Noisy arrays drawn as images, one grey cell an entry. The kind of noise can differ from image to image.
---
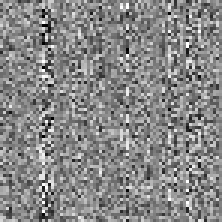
columns of uneven size
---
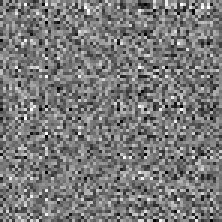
low rank plus noise
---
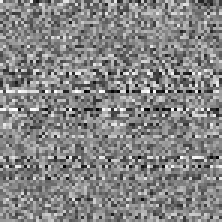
rows of uneven size
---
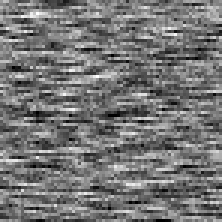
streaked along the rows
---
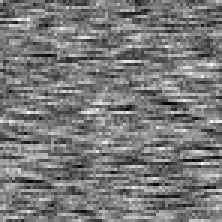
streaked along the rows
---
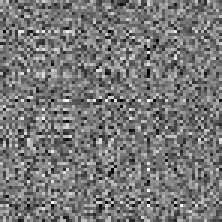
low rank plus noise
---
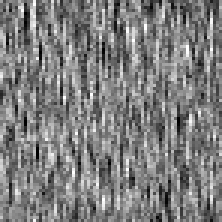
streaked along the columns
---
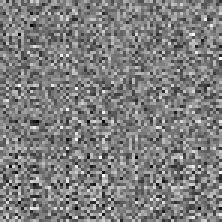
low rank plus noise
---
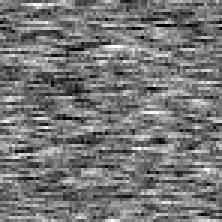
streaked along the rows
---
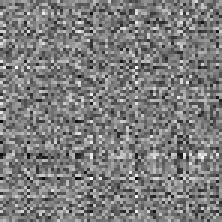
low rank plus noise
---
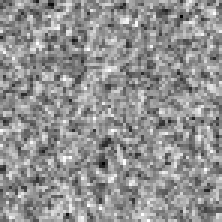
blotchy
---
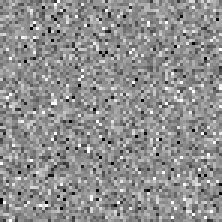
heavy tails
